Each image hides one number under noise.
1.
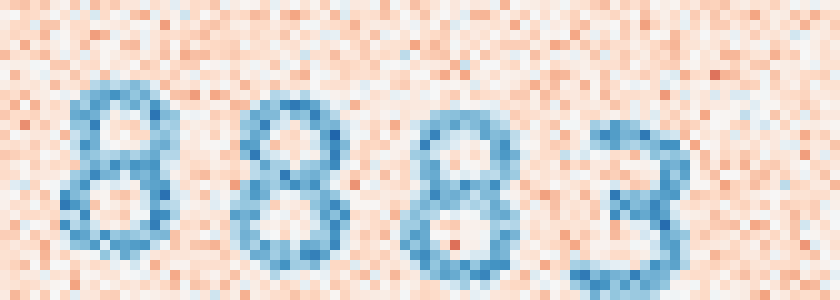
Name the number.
8883
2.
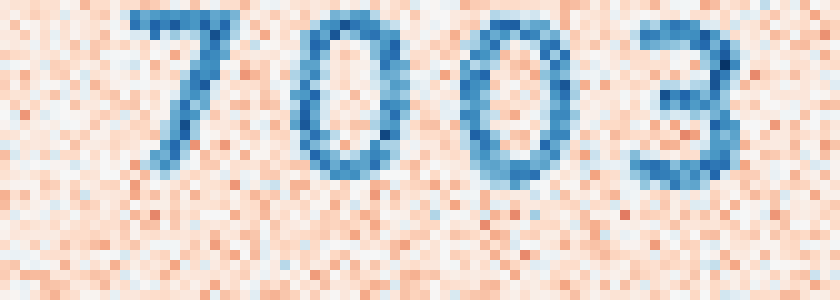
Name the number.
7003
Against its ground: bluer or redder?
bluer
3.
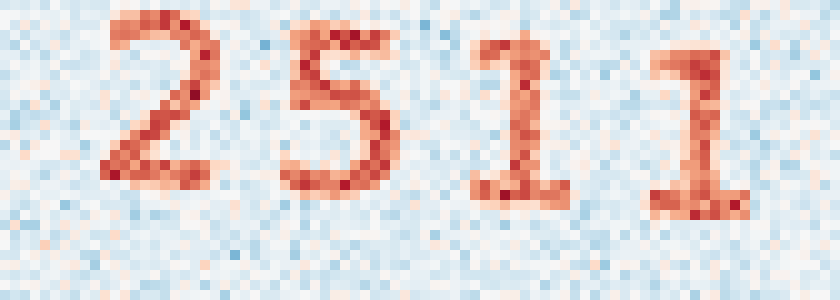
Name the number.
2511
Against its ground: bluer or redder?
redder
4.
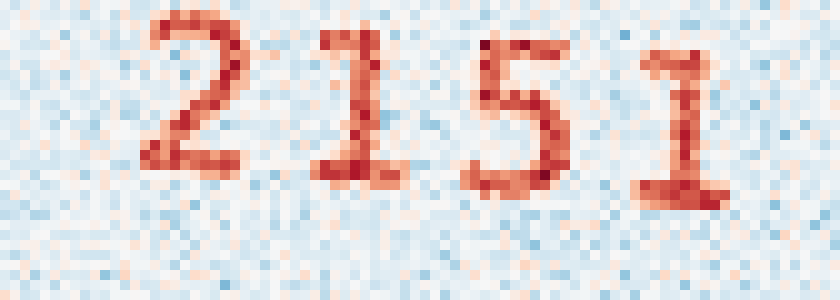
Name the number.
2151
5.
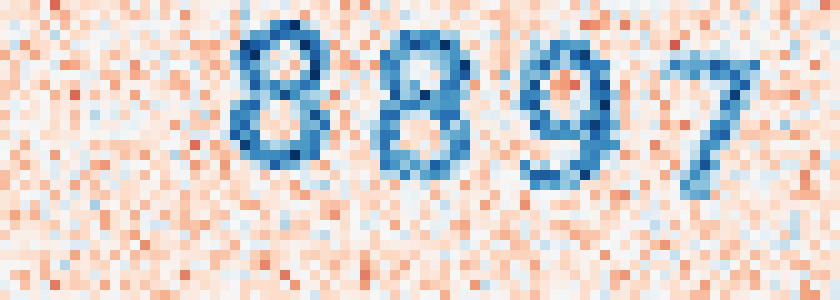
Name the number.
8897
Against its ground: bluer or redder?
bluer
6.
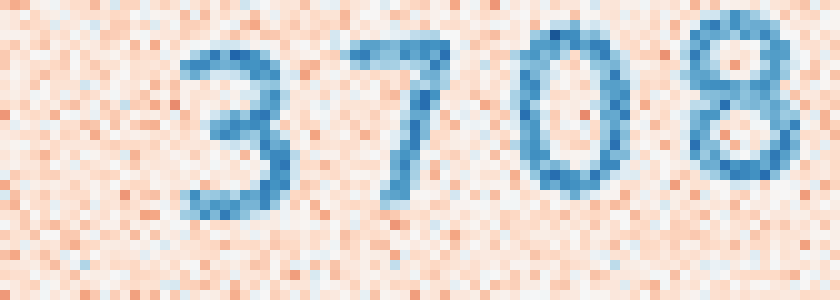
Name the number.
3708
